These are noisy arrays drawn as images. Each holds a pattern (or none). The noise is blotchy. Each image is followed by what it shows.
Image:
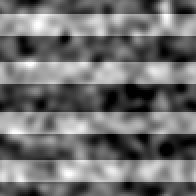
horizontal stripes
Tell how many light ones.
4
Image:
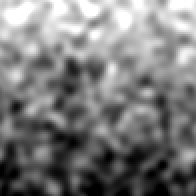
a smooth slope
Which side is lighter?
top
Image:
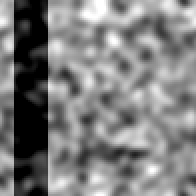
one vertical stripe
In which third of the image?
left
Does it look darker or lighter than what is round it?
darker
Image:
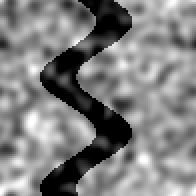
a wavy band
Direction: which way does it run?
top to bottom
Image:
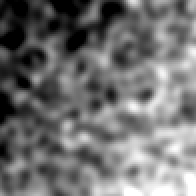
a smooth slope
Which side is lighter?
bottom right
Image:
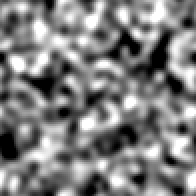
only noise
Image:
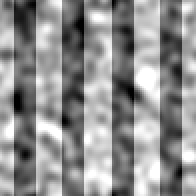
vertical stripes
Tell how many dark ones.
4
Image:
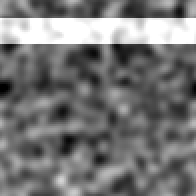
one horizontal stripe
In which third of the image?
top
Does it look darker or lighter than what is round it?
lighter
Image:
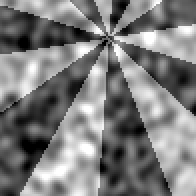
spokes from one point
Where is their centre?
top middle
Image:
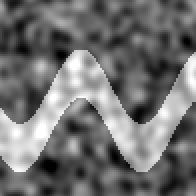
a wavy band
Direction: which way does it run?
left to right
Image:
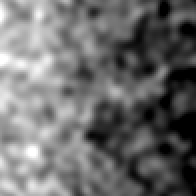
a smooth slope
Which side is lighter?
left
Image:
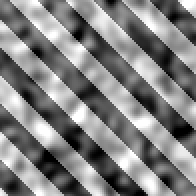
diagonal stripes
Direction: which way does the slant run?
top left to bottom right
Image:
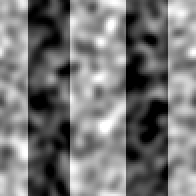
vertical stripes
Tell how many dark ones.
2
